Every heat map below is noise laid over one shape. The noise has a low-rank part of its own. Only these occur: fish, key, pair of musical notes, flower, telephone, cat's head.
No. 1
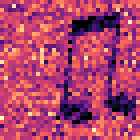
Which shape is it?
pair of musical notes
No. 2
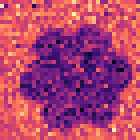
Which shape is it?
flower
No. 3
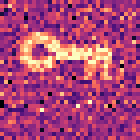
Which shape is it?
key
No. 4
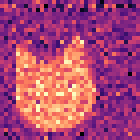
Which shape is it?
cat's head
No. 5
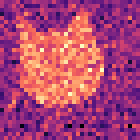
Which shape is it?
cat's head
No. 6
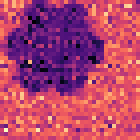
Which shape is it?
flower
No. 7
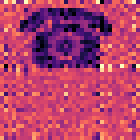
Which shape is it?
telephone
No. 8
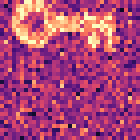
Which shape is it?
key
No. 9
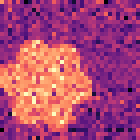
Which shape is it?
flower
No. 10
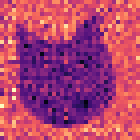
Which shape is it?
cat's head
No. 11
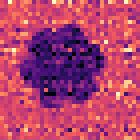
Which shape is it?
flower
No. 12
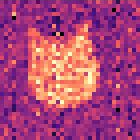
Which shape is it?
cat's head
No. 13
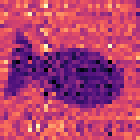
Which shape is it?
fish
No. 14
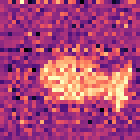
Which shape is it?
fish
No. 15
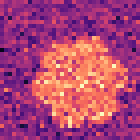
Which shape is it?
flower
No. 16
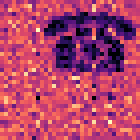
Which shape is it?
telephone
